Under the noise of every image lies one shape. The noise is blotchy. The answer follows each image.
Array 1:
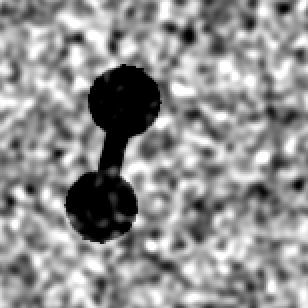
dumbbell
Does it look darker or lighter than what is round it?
darker
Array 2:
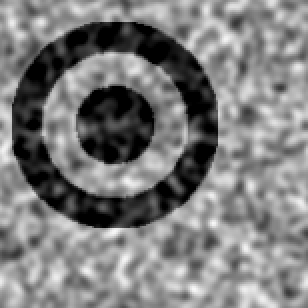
bullseye
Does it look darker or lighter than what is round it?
darker
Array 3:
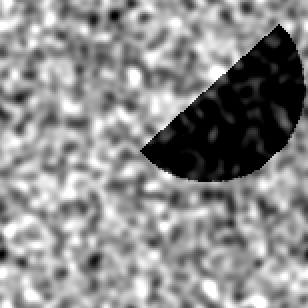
half disc
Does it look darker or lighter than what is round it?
darker
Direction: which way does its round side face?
down and right
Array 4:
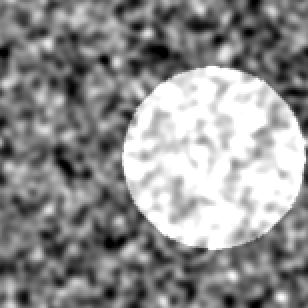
disc
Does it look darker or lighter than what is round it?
lighter
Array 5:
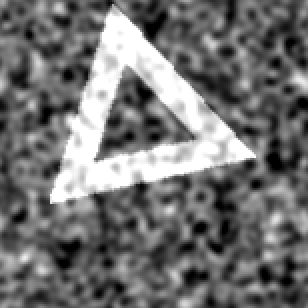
triangle frame
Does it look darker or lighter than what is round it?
lighter
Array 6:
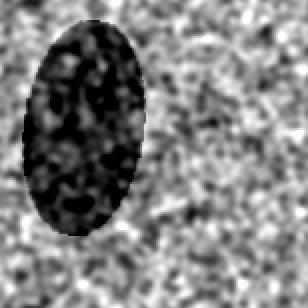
ellipse
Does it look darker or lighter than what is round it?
darker
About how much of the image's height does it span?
two thirds
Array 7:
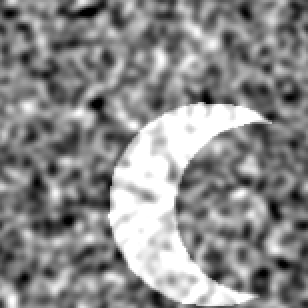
crescent
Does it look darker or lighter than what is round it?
lighter
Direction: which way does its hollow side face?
right
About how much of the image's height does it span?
two thirds
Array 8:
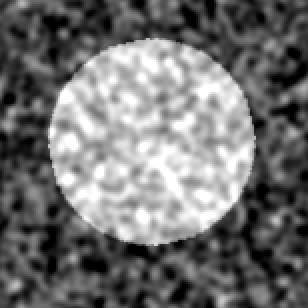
disc
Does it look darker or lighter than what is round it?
lighter
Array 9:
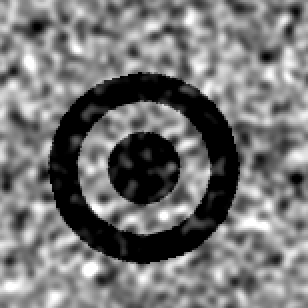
bullseye
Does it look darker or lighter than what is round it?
darker
